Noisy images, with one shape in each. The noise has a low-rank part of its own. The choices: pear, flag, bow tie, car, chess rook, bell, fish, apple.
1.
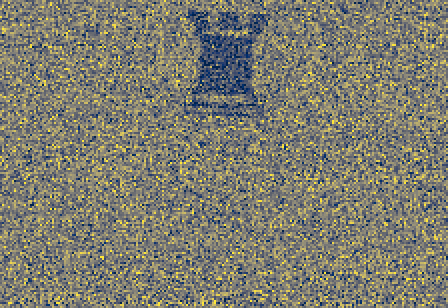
chess rook
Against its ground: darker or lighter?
darker
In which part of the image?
top middle
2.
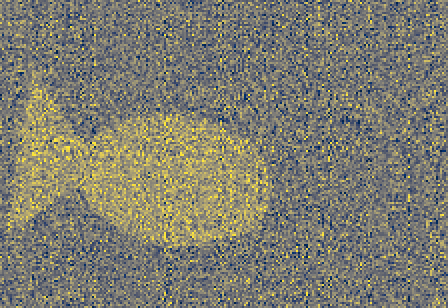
fish
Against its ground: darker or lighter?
lighter
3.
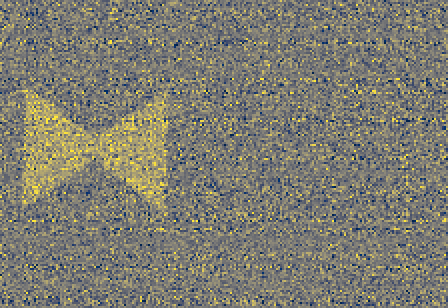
bow tie
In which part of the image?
middle left
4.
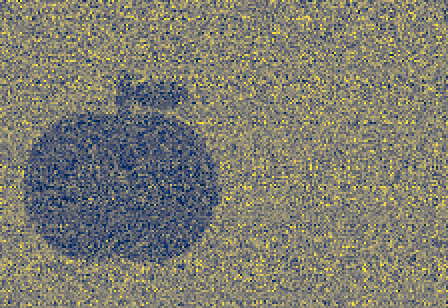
apple
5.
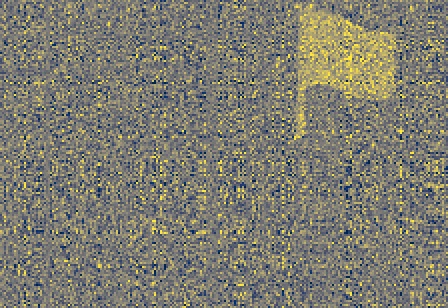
flag
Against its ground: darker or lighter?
lighter
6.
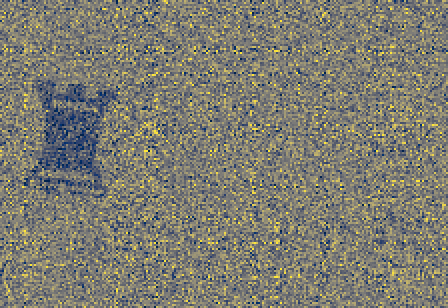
chess rook
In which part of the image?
middle left
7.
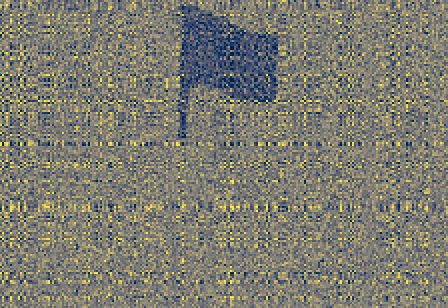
flag
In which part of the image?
top middle
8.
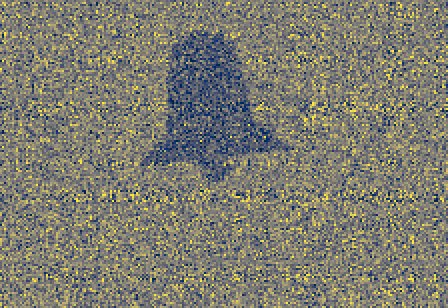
bell
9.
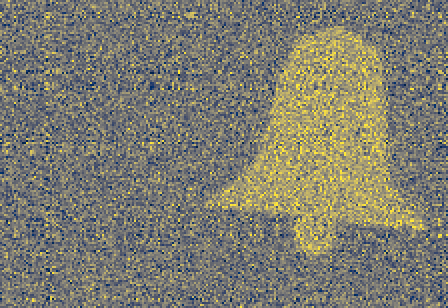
bell
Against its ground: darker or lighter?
lighter
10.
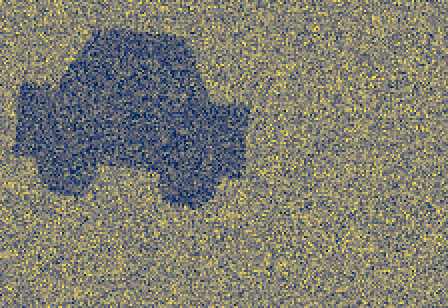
car
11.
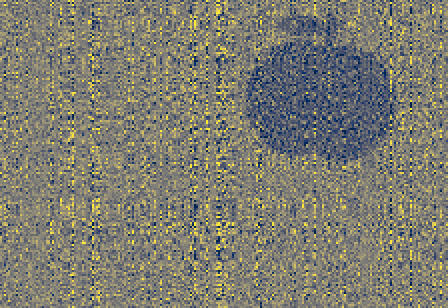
apple
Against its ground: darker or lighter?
darker
